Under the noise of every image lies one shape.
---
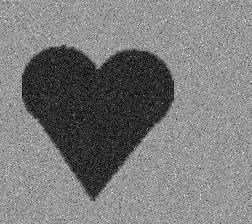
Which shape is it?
heart
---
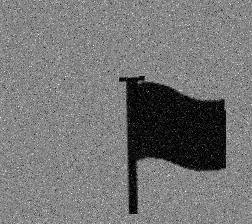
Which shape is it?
flag
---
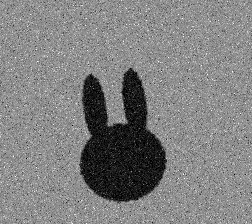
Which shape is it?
rabbit's head
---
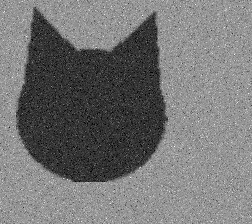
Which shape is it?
cat's head
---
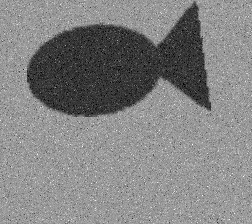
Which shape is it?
fish
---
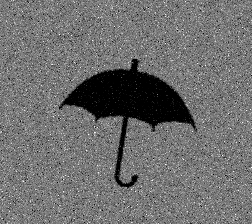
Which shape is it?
umbrella
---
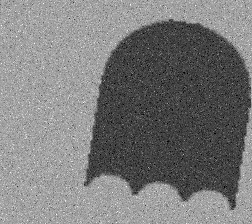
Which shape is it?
ghost
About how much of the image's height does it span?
nearly all
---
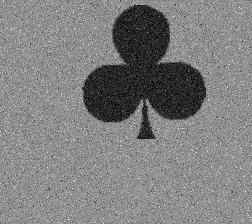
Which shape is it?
club
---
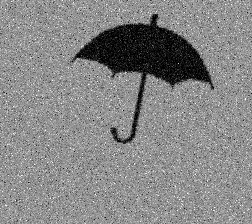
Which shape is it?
umbrella
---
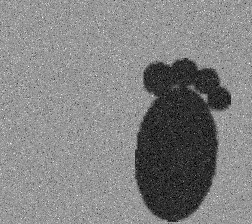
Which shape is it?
footprint
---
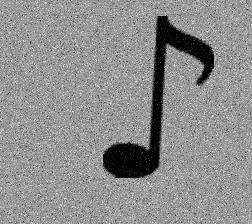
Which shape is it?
musical note
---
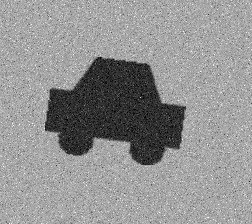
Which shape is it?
car
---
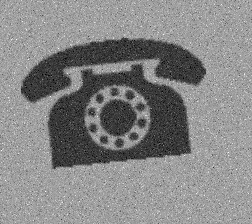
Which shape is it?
telephone
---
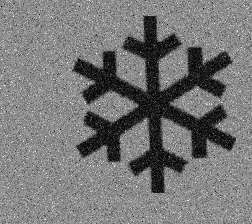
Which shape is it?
snowflake
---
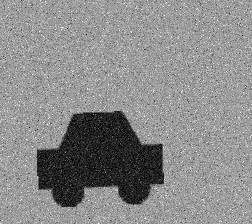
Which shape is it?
car
